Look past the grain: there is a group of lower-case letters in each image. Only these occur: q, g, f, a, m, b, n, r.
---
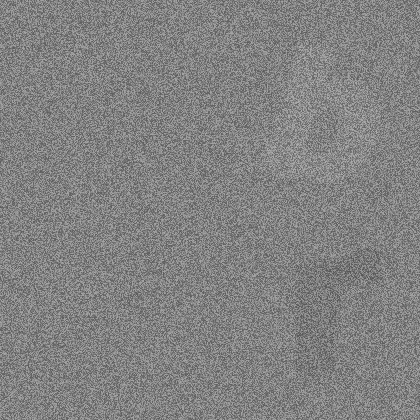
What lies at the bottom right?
r
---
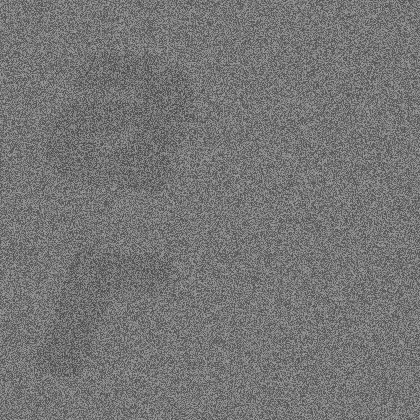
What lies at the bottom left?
r
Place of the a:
top left
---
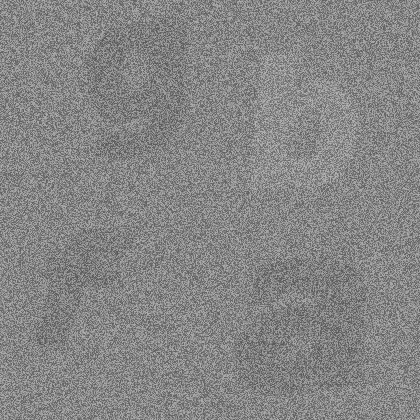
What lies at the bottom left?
f
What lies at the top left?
g
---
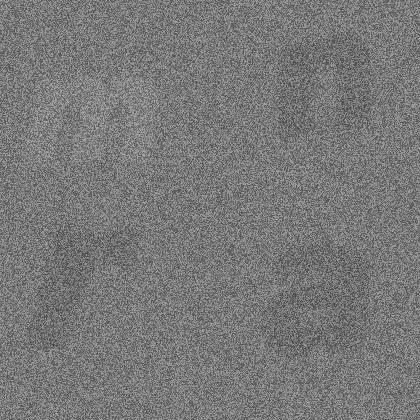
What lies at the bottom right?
a
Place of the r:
bottom left
